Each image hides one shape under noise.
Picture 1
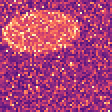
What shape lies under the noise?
ellipse
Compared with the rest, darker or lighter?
lighter
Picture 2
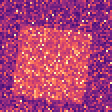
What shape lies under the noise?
square
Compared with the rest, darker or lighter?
lighter
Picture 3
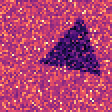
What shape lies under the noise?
triangle
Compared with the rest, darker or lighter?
darker
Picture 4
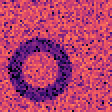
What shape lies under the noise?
ring
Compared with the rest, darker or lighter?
darker
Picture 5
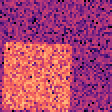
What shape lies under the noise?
square
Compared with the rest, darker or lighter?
lighter
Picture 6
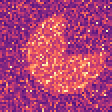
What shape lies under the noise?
disc with a wedge cut out
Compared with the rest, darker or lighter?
lighter
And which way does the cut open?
up and right
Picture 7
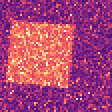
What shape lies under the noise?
square
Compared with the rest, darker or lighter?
lighter
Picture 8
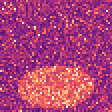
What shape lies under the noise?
ellipse
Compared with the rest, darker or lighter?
lighter
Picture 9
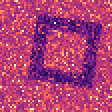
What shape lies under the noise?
square frame
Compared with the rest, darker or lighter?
darker
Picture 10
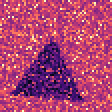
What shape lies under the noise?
triangle
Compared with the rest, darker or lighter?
darker
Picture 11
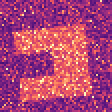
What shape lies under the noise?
square with a notch
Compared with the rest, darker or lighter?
lighter
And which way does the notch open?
left
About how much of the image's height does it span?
two thirds
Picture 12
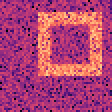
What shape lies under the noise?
square frame
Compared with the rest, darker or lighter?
lighter
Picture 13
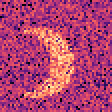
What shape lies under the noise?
crescent
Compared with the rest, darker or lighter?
lighter
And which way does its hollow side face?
left
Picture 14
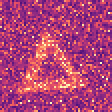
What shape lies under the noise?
triangle frame
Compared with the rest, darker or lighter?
lighter
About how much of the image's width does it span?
two thirds
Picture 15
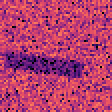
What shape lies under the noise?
bar
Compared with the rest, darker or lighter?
darker
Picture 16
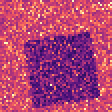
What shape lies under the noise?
square
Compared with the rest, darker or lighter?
darker
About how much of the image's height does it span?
two thirds
